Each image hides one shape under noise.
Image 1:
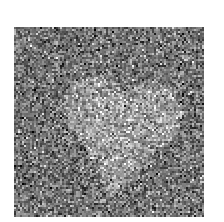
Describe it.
light heart
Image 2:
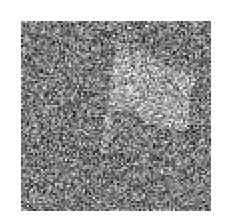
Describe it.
light flag
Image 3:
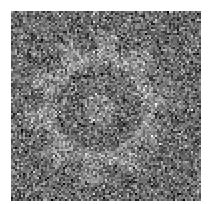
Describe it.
light gear
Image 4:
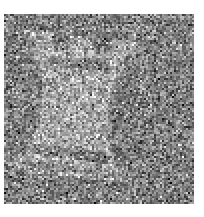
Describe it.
light chess rook
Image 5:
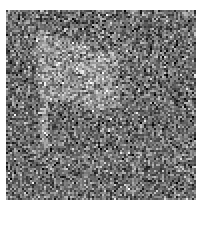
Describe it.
light flag
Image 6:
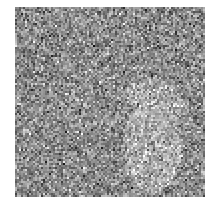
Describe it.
light footprint
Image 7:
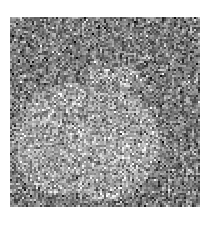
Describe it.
light apple
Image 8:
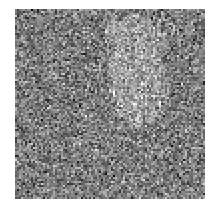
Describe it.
light footprint
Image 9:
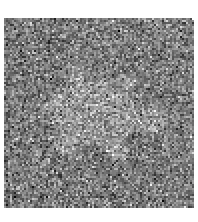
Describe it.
light turtle
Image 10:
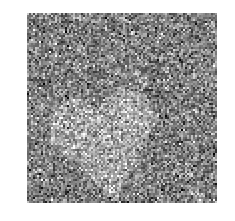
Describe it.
light heart
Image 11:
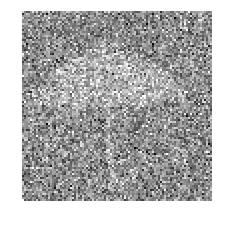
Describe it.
light umbrella
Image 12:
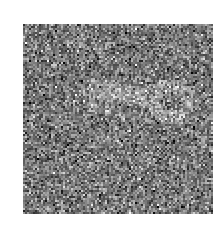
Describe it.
light key
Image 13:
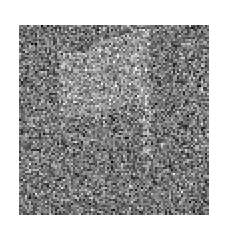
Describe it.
light flag
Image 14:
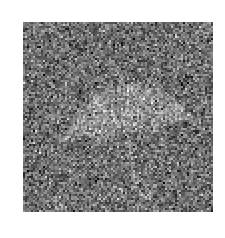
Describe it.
light umbrella
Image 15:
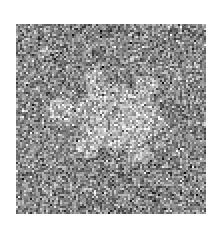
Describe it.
light turtle
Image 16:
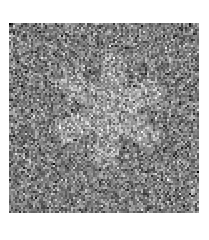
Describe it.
light asterisk
